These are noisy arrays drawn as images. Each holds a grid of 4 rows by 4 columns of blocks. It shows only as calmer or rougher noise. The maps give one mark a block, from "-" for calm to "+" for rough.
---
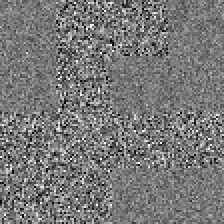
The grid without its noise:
-++-
-+--
++++
++--
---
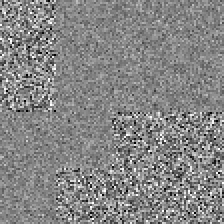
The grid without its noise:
+---
+---
--++
-+++
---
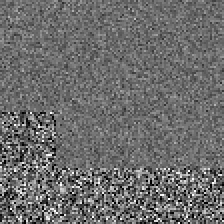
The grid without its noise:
----
----
+---
++++
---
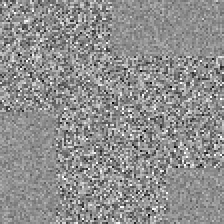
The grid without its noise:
++--
++++
-+++
-++-
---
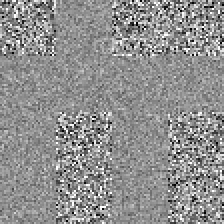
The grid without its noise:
+-++
----
-+-+
-+-+
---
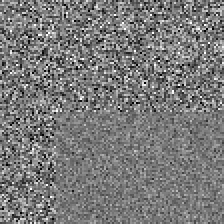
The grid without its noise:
++++
++++
+---
+---
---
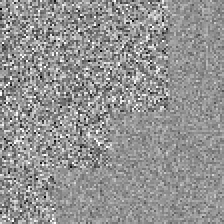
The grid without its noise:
+++-
+++-
++--
+---
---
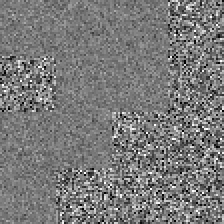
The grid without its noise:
---+
+--+
--++
-+++
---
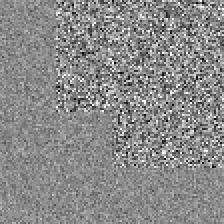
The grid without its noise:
-+++
-+++
--++
----
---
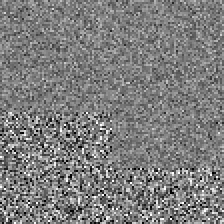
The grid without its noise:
----
----
++--
++++
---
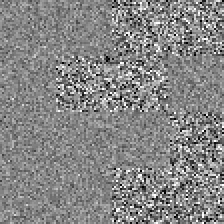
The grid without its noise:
--++
-++-
---+
--++
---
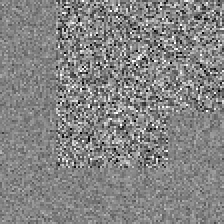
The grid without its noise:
-+++
-+++
-++-
----
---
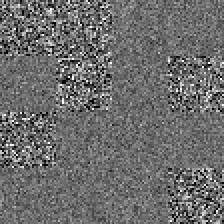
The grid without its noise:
++--
-+-+
+---
---+
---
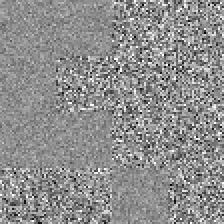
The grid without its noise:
--++
-+++
--++
++-+
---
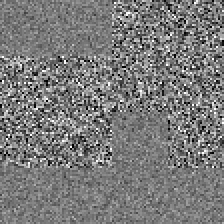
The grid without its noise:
--++
++++
++-+
----
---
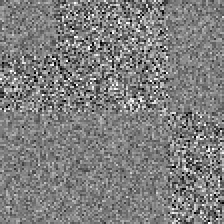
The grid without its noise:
-++-
+++-
---+
---+
